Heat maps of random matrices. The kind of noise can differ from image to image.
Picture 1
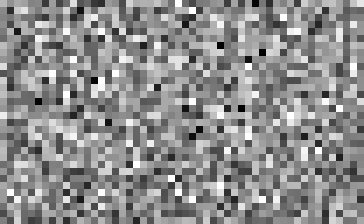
independent entries
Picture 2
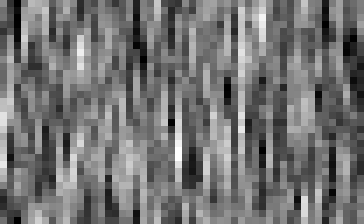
streaked along the columns
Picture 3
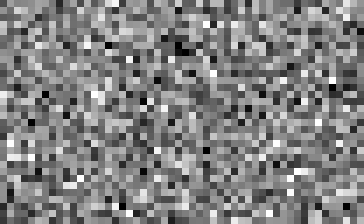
independent entries
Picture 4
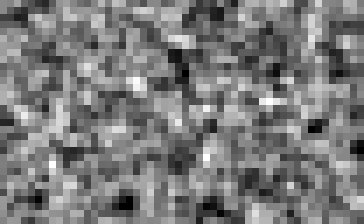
blotchy
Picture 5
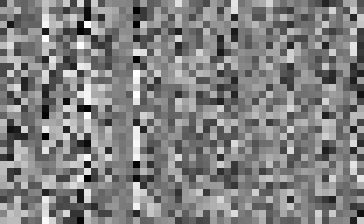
columns of uneven size
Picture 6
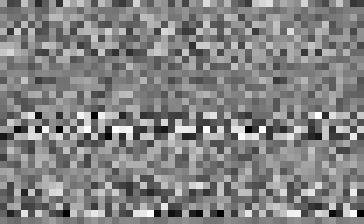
rows of uneven size
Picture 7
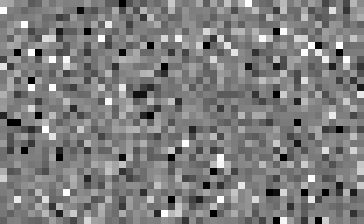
heavy tails
